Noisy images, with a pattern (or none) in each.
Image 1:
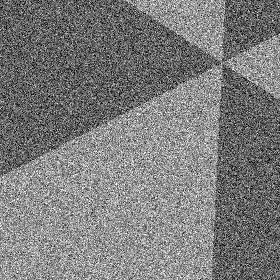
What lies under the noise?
spokes from one point
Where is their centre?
top right
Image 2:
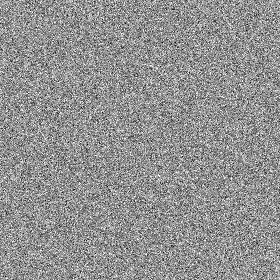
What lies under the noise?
only noise
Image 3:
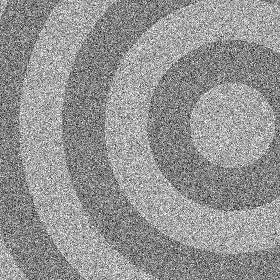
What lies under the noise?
rings round one point
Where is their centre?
middle right
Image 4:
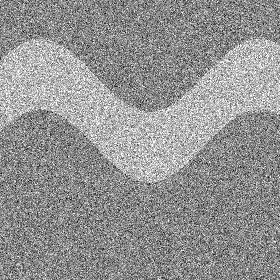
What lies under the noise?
a wavy band
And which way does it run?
left to right
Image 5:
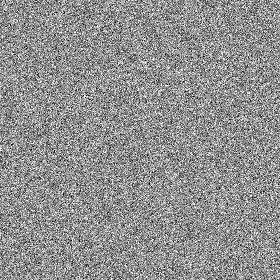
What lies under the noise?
only noise
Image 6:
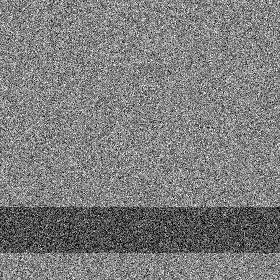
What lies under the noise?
one horizontal stripe
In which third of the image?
bottom
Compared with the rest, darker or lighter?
darker
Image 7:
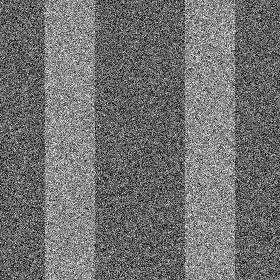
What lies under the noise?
vertical stripes
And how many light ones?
2
